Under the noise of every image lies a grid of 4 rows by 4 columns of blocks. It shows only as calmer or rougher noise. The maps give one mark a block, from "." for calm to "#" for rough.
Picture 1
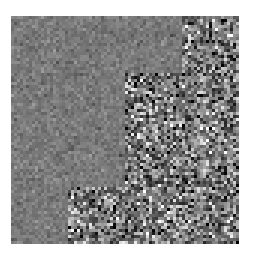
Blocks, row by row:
. . . #
. . # #
. . # #
. # # #
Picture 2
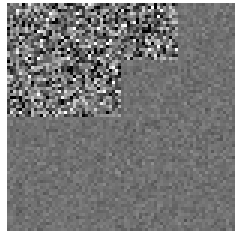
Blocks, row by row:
# # # .
# # . .
. . . .
. . . .
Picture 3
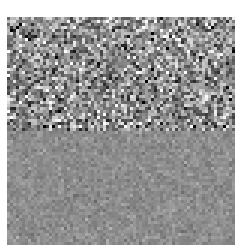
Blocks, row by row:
# # # #
# # # #
. . . .
. . . .
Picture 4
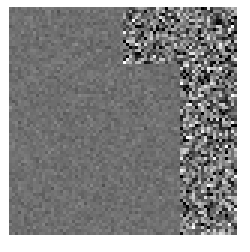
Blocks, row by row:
. . # #
. . . #
. . . #
. . . #
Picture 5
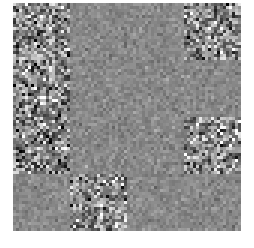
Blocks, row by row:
# . . #
# . . .
# . . #
. # . .
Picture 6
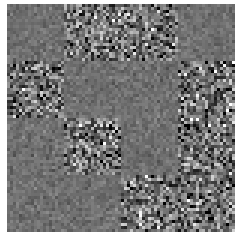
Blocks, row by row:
. # # .
# . . #
. # . #
. . # #
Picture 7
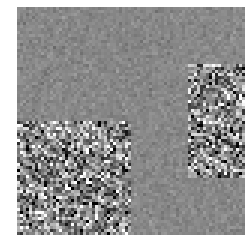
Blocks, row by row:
. . . .
. . . #
# # . #
# # . .
